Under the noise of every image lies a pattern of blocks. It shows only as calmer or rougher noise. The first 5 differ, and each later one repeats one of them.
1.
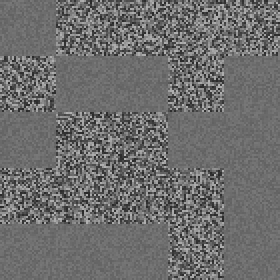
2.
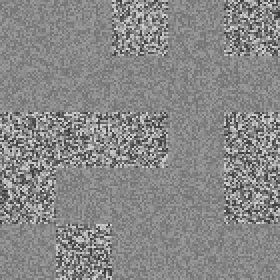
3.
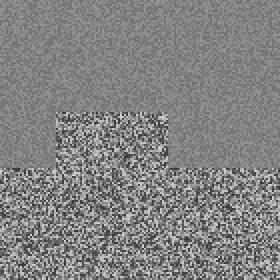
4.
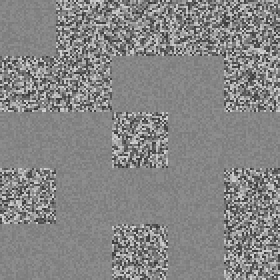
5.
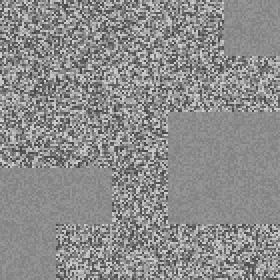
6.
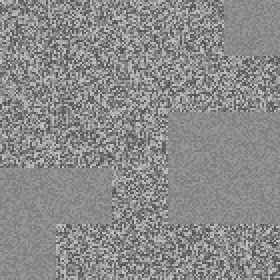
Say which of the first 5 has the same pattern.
5
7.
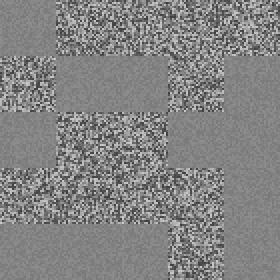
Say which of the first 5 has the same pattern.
1
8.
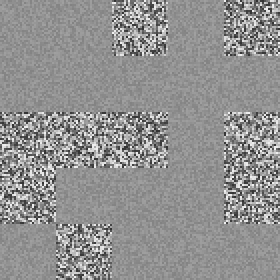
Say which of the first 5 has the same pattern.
2
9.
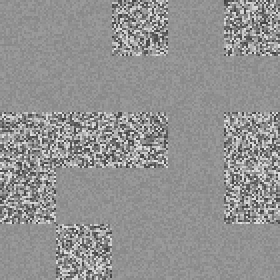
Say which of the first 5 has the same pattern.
2
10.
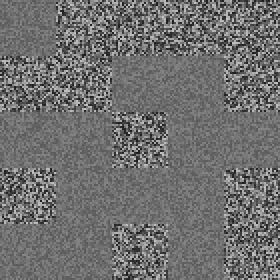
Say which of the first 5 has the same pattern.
4
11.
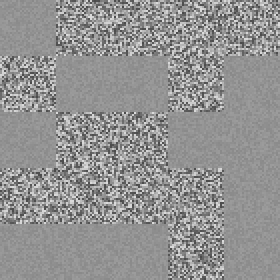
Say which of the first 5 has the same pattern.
1
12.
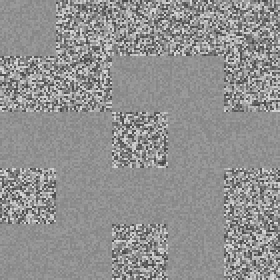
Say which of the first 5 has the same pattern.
4
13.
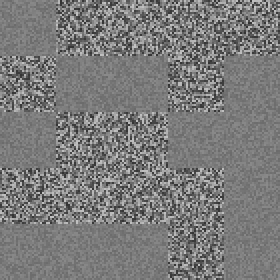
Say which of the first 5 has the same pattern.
1
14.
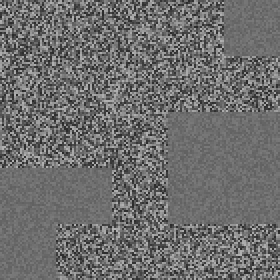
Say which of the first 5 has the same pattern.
5
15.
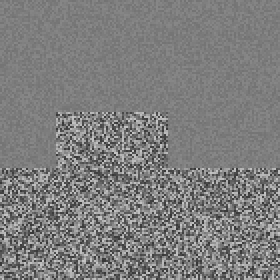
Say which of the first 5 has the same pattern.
3
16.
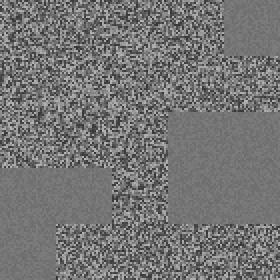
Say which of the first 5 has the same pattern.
5
